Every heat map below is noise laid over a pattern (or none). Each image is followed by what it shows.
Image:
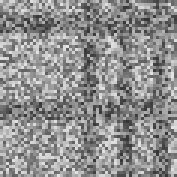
bands of rows crossing bands of columns
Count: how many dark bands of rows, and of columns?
2 and 3
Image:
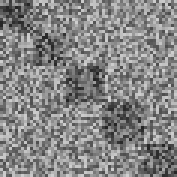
blocks along the diagonal
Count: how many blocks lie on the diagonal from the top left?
5
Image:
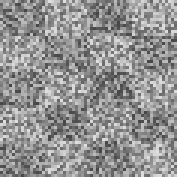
a checkerboard
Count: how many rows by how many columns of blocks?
5 by 4
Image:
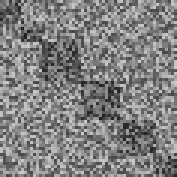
blocks along the diagonal
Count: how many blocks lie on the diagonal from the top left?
6
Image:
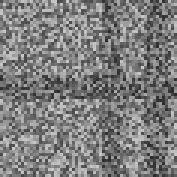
bands of rows crossing bands of columns
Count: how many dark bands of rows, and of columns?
1 and 2
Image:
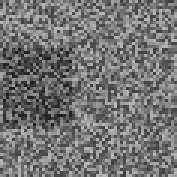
one block
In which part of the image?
middle left
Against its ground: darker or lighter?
darker
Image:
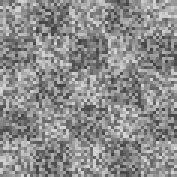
a checkerboard
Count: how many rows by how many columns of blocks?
5 by 5
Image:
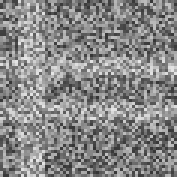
bands of rows crossing bands of columns
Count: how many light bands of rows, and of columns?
2 and 1
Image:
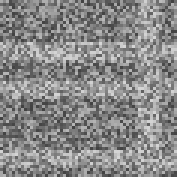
bands of rows crossing bands of columns
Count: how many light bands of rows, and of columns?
3 and 1
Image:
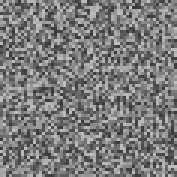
only noise
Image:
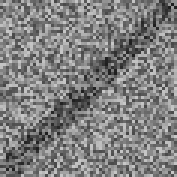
a diagonal band
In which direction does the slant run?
bottom left to top right
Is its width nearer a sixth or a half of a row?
a sixth
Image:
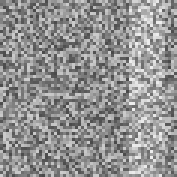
one band of columns
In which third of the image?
right
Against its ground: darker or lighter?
lighter
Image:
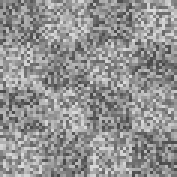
a checkerboard
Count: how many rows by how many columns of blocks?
4 by 4
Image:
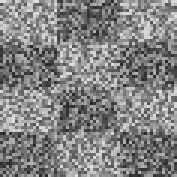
a checkerboard
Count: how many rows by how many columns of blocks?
4 by 3
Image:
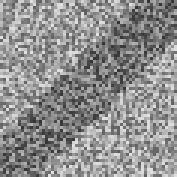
a diagonal band
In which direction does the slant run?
bottom left to top right
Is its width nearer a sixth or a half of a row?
a half
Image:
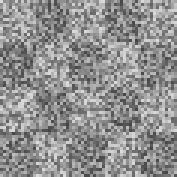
a checkerboard
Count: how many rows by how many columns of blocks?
4 by 5
